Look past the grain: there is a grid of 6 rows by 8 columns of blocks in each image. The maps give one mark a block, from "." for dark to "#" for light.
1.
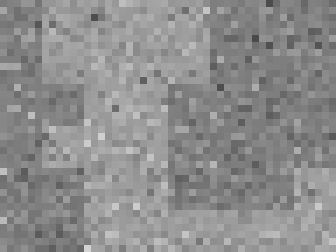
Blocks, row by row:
. # # # # . . .
. # # # # . . .
. . # # . . . .
. # # # . . . .
. . # # . . . #
. . # # # # # #
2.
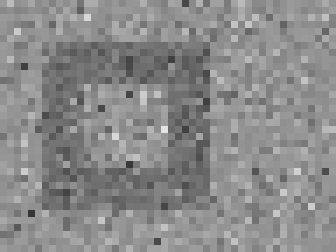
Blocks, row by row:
# # # # # # # #
# . . . . # # #
# . # # . # # #
# . # # . # # #
# . . . . # # #
# # # # # # # #
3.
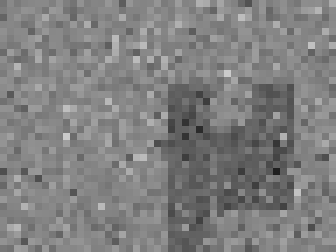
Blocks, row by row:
# # # # # # # #
# # # # # # # #
# # # # . # . #
# # # # . . . #
# # # # . . . #
# # # # . # # #
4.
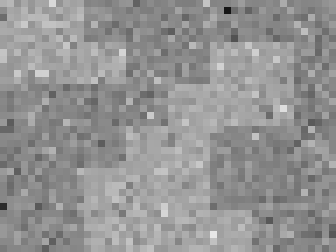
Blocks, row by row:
# # . . . . . .
# # # . . # # .
. . . . # # # .
. . . # # . . .
. . # # # . . .
. . # # # # . .
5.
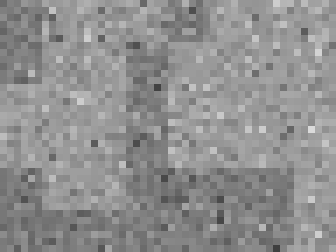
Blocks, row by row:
. # # # . # # #
. # # . # # # #
# # # . # # # #
# # # . # # # #
. # # . . . . #
. . . . . . . #
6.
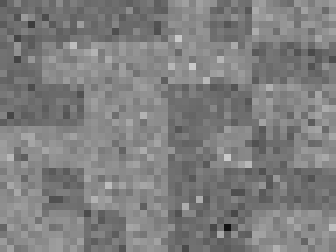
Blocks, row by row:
. . . . # . # #
. # # # # # . .
. . # # . . # #
# # # # . # . #
# . # # . . . .
# # . # . . # #
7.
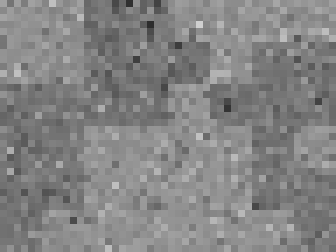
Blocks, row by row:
# # . . # # # #
# # . . . # . .
. . . . # . . .
. . # # # # . #
. . # # # # . .
. # # # # # # .
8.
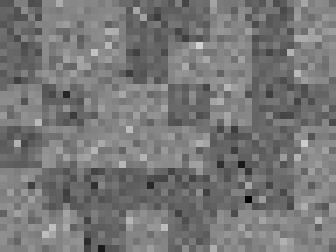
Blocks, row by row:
. # # . . # . #
. # # . # # . #
# . # # . # . .
. # # # # . . #
# . . . . . . #
# # . # . # # #
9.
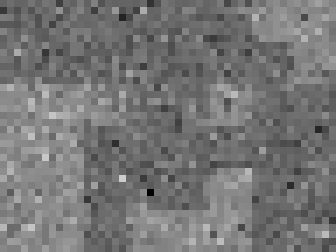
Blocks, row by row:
. . . . . . # #
. . . . . . . #
# # # . . # . .
# # . . . . . .
# # . . . # . .
# # . # # # . .
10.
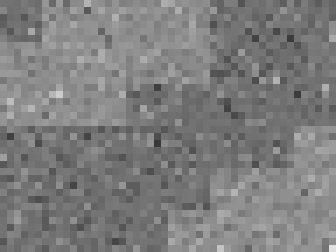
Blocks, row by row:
. # # # # . . .
# # # # # . . .
# # # . . . . .
. . . . . . . #
. . . . . # # #
. . . . # # # #
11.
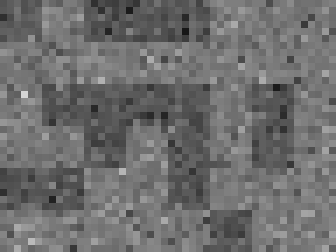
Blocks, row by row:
. # . . . # # #
# # # # # # # #
# . . . . # . #
# # . # . # . #
. . # # . # # #
# # # # # . # #
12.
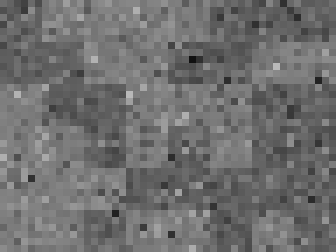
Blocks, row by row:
. # # # # . . .
. . # # . . # #
# . . # # # . .
# # . # . # . .
# # # . . . . .
# # . # # . # .
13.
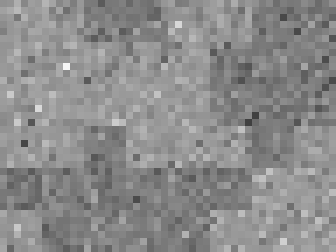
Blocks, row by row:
# # . . # # . .
# # # # # . . .
# # # # # . . .
# # . # # # . #
. . . . . . # #
# . . . . # # #
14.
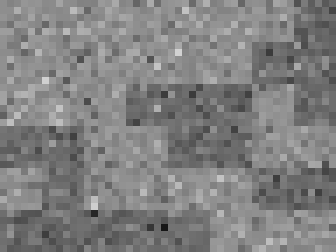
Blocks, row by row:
# # # # # # # .
# # # # # # . .
# # # . . . # .
. . # # . . # #
# . # # # # . .
. . . . . # # #
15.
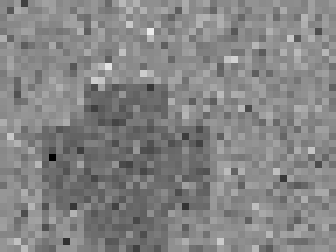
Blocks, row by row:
# # # # # # # #
# # # # # # # #
# # . . # # # #
# . . . . # # #
# . . . . # # #
# # . . # # # #
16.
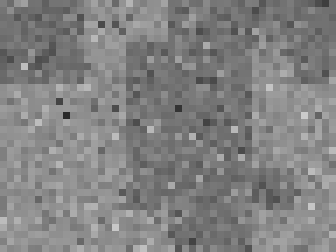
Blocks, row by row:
. . # # . . . .
. . # . . . # .
# # # . . . # #
# # # . . . # #
# # # . . . . #
# # # # . . # #
